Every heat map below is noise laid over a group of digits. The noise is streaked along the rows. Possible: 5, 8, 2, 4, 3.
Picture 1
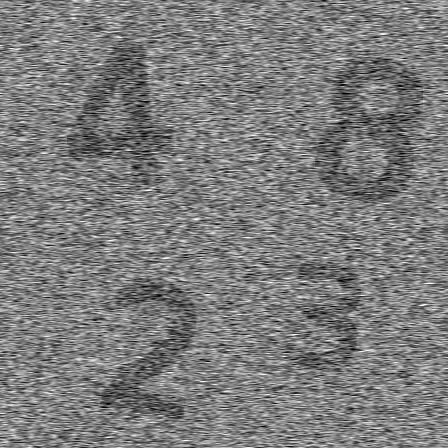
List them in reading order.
top left: 4; top right: 8; bottom left: 2; bottom right: 3
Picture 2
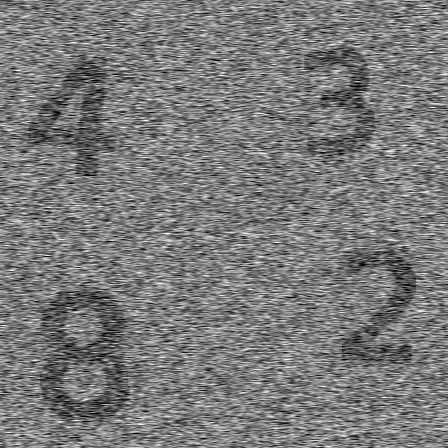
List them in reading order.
top left: 4; top right: 3; bottom left: 8; bottom right: 2
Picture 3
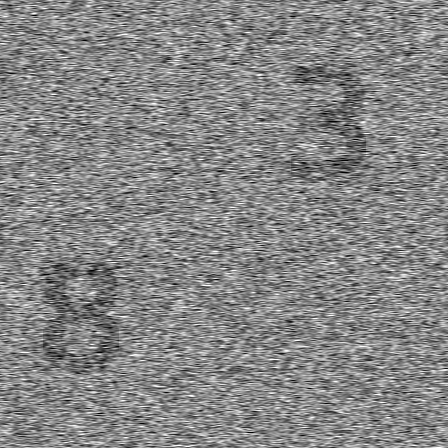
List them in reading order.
top right: 3; bottom left: 8
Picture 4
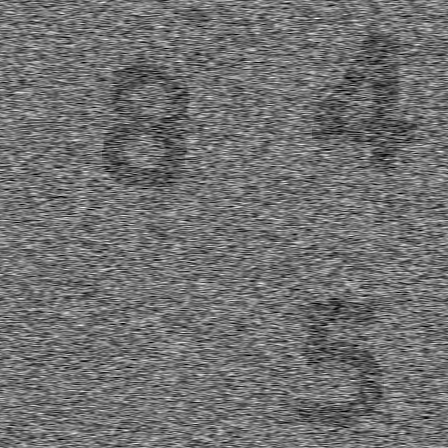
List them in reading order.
top left: 8; top right: 4; bottom right: 5
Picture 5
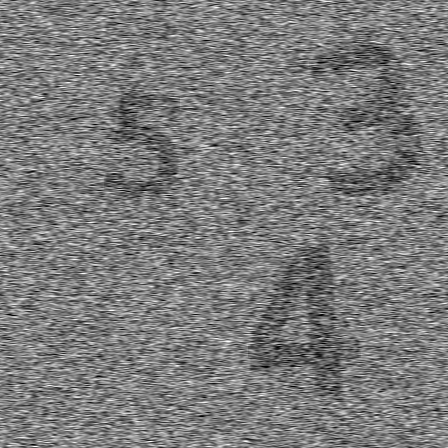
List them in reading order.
top left: 5; top right: 3; bottom right: 4
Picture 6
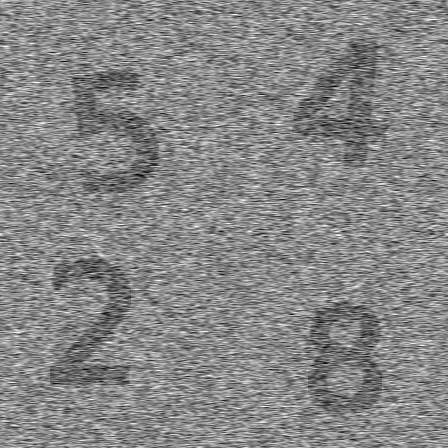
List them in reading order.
top left: 5; top right: 4; bottom left: 2; bottom right: 8
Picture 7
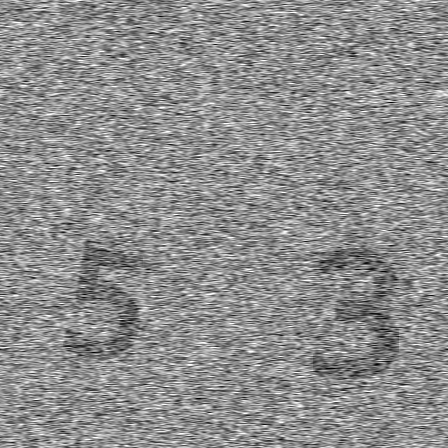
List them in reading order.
bottom left: 5; bottom right: 3
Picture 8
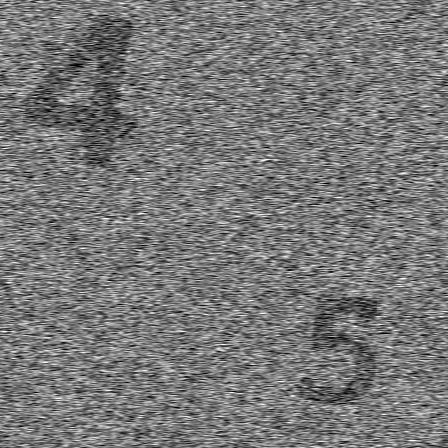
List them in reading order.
top left: 4; bottom right: 5
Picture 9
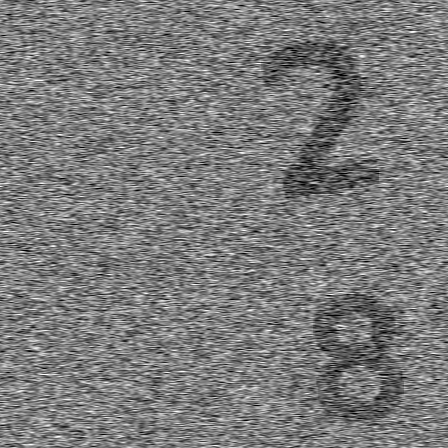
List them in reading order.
top right: 2; bottom right: 8
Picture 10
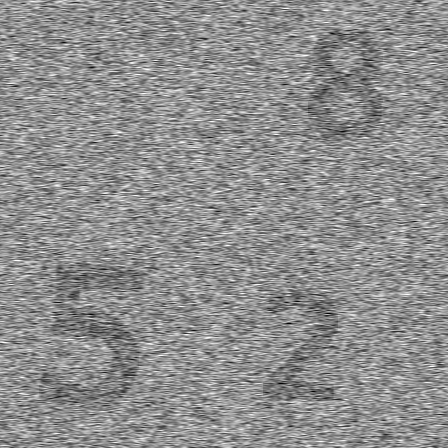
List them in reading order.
top right: 8; bottom left: 5; bottom right: 2
